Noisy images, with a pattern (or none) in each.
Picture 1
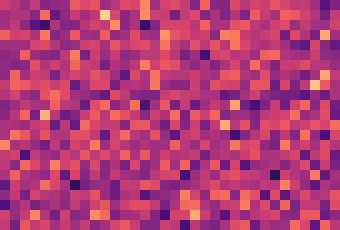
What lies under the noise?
only noise
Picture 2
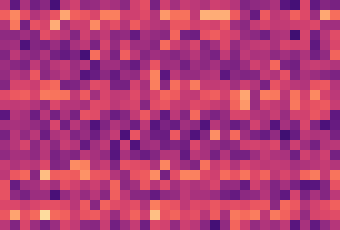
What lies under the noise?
bands of rows
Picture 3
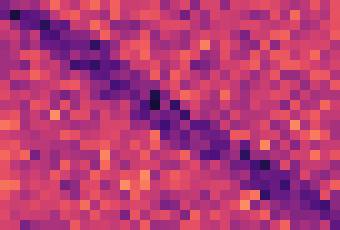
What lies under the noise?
a diagonal band
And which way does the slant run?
top left to bottom right
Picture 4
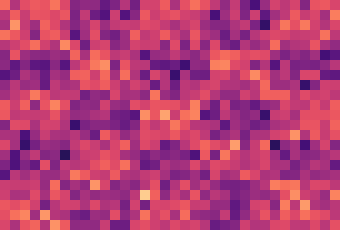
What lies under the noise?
a checkerboard
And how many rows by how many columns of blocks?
5 by 5
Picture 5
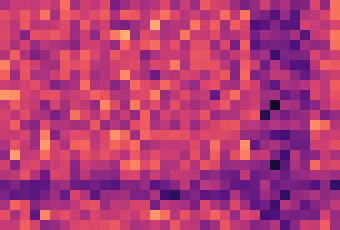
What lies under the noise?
bands of rows crossing bands of columns
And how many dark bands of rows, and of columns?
1 and 1
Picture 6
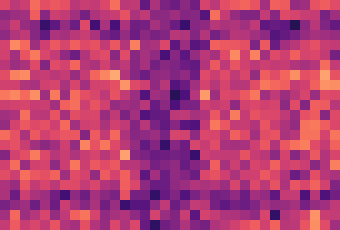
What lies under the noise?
bands of rows crossing bands of columns
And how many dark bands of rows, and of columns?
2 and 1
